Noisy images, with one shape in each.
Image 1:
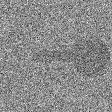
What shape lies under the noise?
lollipop
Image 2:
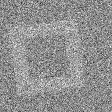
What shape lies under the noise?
square frame
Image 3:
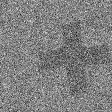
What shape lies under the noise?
cross
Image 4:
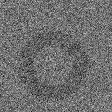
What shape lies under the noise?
ring
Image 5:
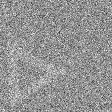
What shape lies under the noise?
triangle frame
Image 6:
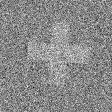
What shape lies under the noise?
cross
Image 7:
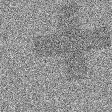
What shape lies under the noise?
cross
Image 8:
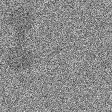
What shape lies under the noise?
dumbbell
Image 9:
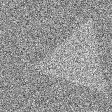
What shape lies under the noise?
triangle
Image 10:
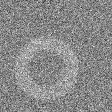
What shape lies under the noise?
ring
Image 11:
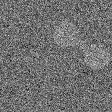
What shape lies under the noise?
dumbbell
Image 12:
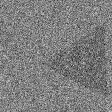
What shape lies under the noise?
triangle
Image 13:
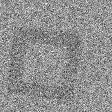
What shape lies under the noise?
square frame
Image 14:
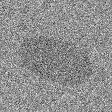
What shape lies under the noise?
ellipse
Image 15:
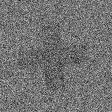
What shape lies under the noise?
cross
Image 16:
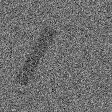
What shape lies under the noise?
bar
